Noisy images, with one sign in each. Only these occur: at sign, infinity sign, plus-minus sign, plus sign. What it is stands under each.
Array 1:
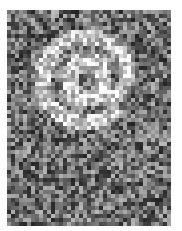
light at sign
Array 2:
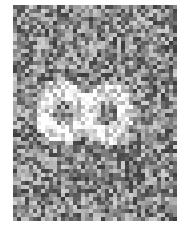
light infinity sign
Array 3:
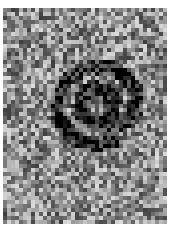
dark at sign
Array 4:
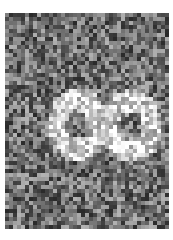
light infinity sign
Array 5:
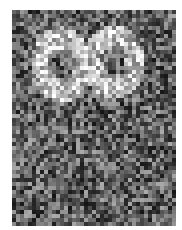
light infinity sign
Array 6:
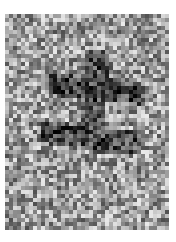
dark plus-minus sign
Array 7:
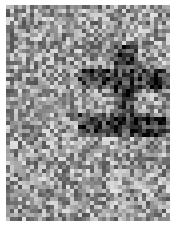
dark plus-minus sign
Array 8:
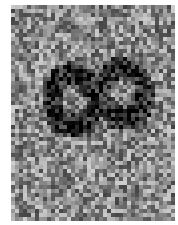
dark infinity sign
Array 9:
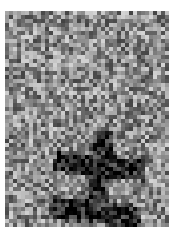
dark plus-minus sign
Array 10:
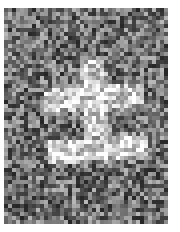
light plus-minus sign
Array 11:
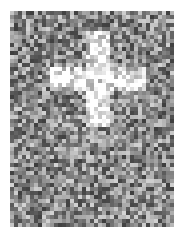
light plus sign
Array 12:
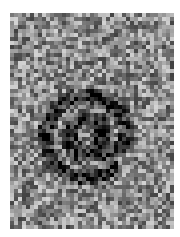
dark at sign
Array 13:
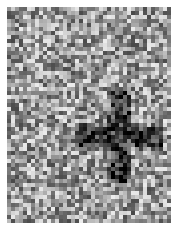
dark plus sign
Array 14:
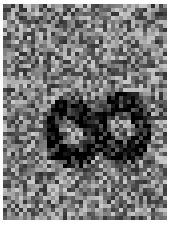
dark infinity sign
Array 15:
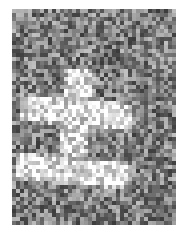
light plus-minus sign
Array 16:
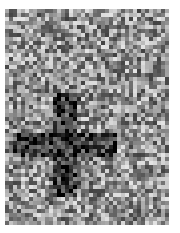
dark plus sign
